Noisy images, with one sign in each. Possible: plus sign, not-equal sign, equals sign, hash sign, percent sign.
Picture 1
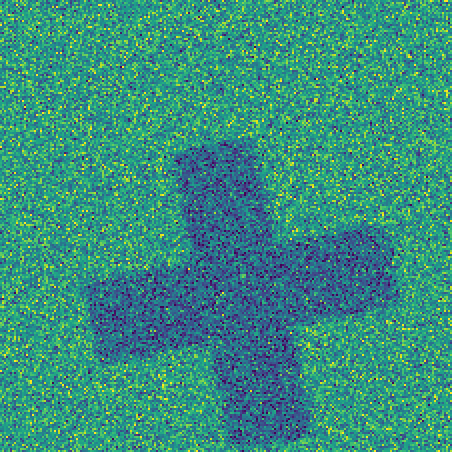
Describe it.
dark plus sign
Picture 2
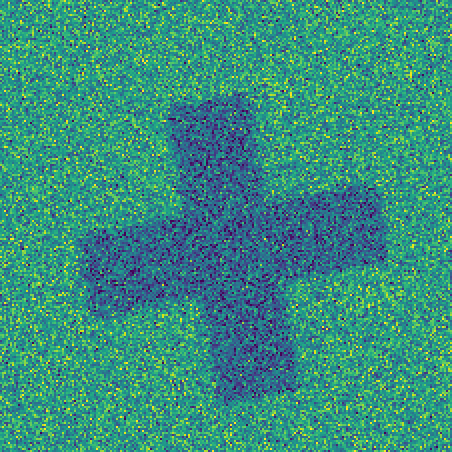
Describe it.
dark plus sign
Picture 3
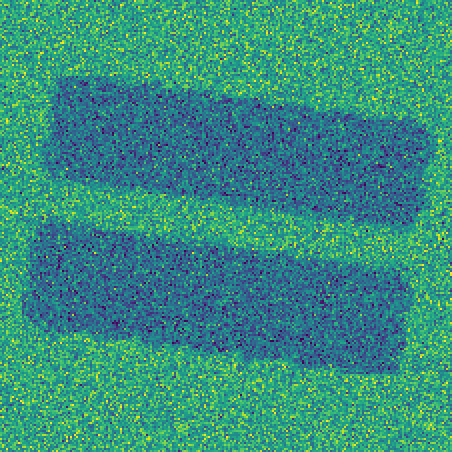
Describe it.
dark equals sign
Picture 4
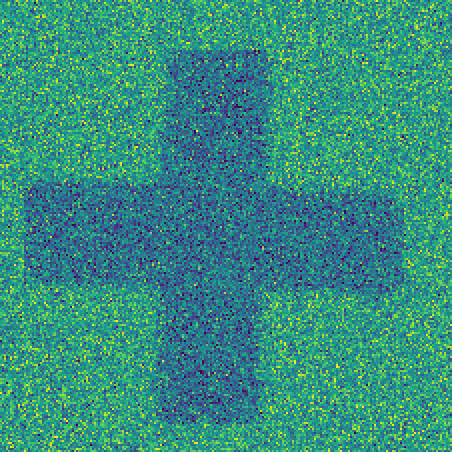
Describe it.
dark plus sign
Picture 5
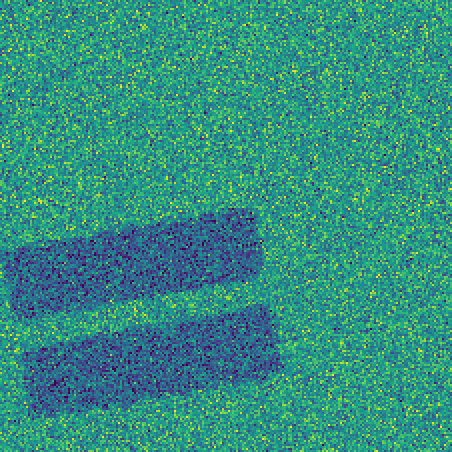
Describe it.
dark equals sign
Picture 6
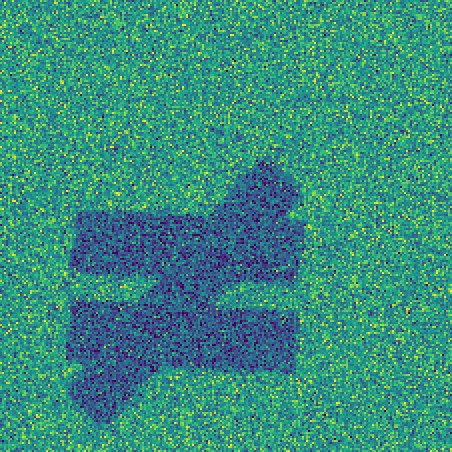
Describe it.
dark not-equal sign
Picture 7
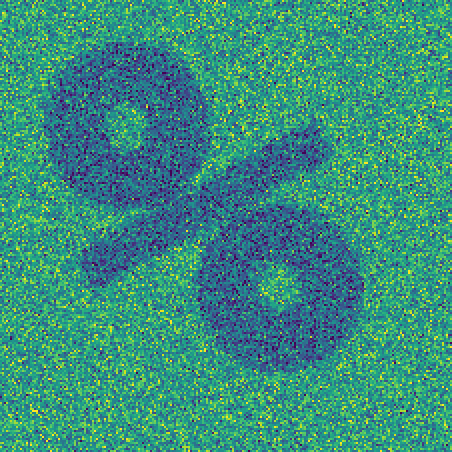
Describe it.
dark percent sign
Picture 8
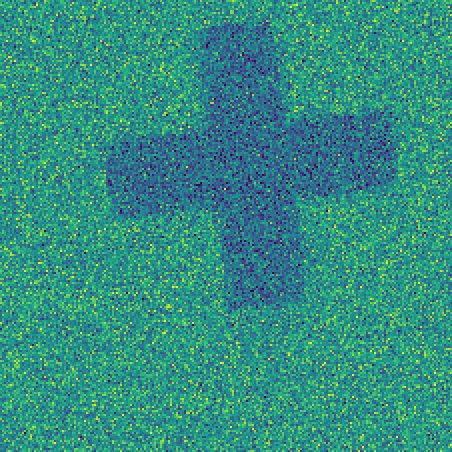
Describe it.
dark plus sign
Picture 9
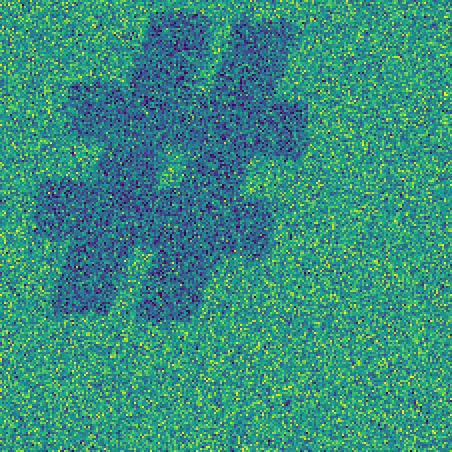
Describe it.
dark hash sign
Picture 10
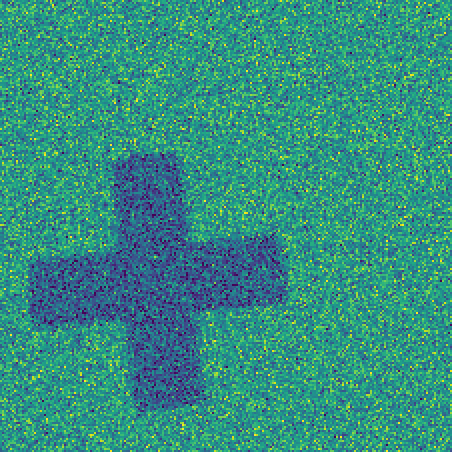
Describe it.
dark plus sign
